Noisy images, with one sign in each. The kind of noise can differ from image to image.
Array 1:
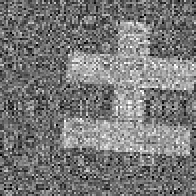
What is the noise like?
low rank plus noise
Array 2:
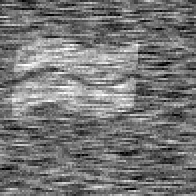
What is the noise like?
streaked along the rows
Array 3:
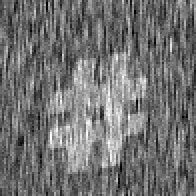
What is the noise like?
streaked along the columns
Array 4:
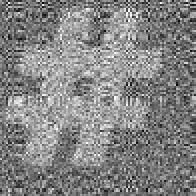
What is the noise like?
low rank plus noise
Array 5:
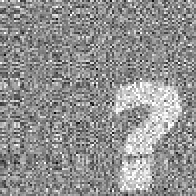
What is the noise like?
low rank plus noise
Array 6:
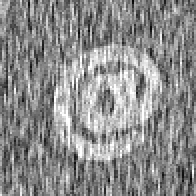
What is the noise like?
streaked along the columns
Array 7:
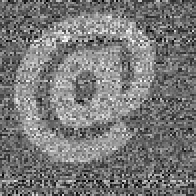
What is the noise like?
rows of uneven size
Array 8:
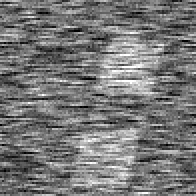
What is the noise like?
streaked along the rows
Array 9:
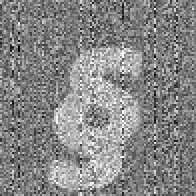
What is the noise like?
columns of uneven size
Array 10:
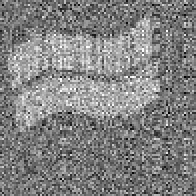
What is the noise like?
low rank plus noise
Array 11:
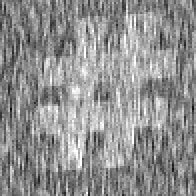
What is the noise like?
streaked along the columns
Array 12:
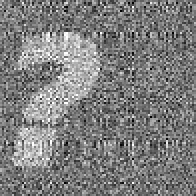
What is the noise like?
low rank plus noise
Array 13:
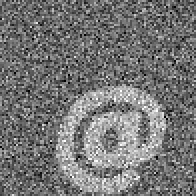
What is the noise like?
independent entries
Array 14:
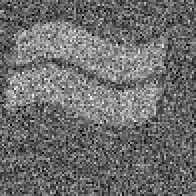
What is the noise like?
independent entries
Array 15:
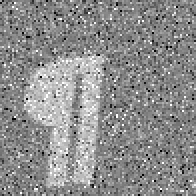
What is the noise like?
heavy tails
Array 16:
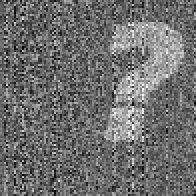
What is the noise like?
columns of uneven size
